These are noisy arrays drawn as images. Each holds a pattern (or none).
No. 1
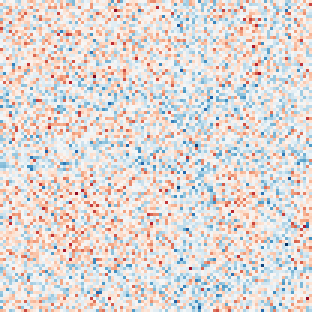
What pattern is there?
bands of rows crossing bands of columns
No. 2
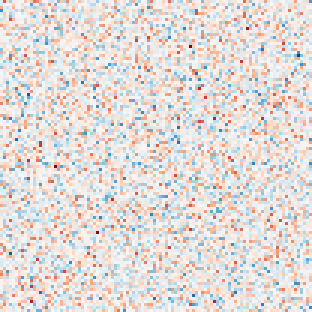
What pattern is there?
only noise
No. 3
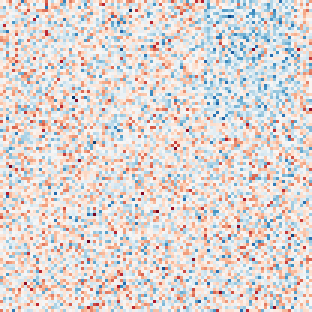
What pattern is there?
one block
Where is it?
top right
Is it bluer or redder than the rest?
bluer
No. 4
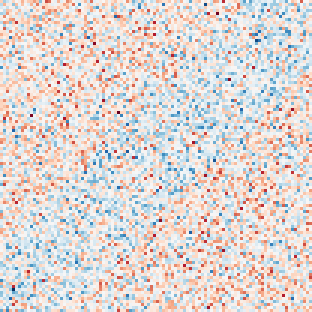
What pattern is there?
a diagonal band
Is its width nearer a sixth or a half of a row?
a half
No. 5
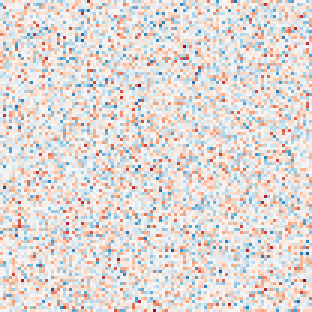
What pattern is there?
only noise
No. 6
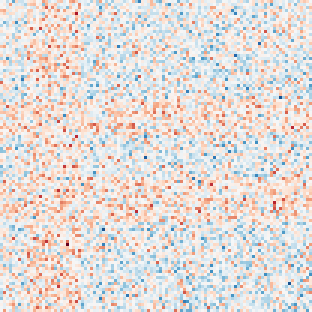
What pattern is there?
bands of rows crossing bands of columns
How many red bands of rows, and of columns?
2 and 1
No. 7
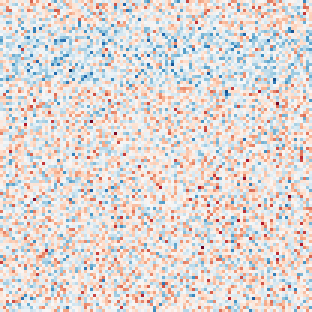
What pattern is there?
one band of rows
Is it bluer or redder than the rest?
bluer
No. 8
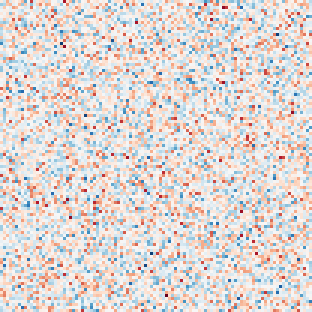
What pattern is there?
only noise
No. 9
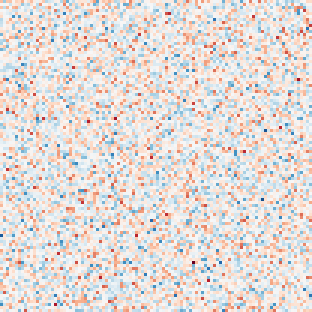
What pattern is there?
only noise
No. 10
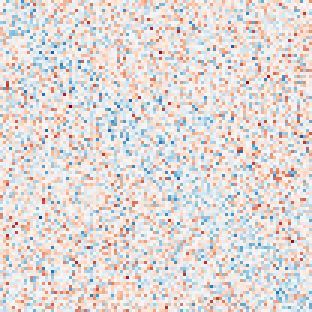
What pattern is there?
a diagonal band
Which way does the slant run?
top left to bottom right
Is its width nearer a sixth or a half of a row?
a sixth
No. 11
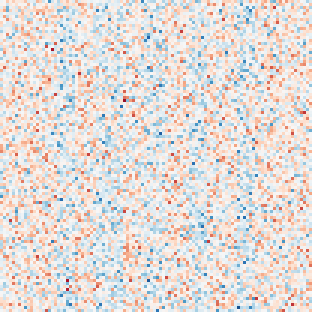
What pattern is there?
bands of columns
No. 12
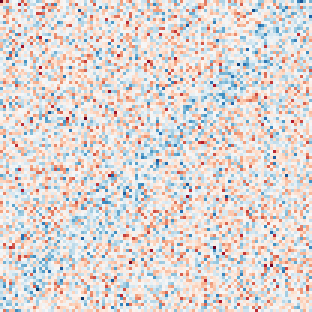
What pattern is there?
a diagonal band
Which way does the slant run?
bottom left to top right
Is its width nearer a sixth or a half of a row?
a sixth
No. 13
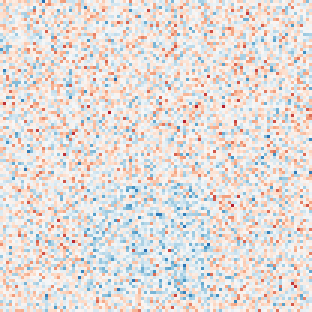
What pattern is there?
one block
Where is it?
bottom middle
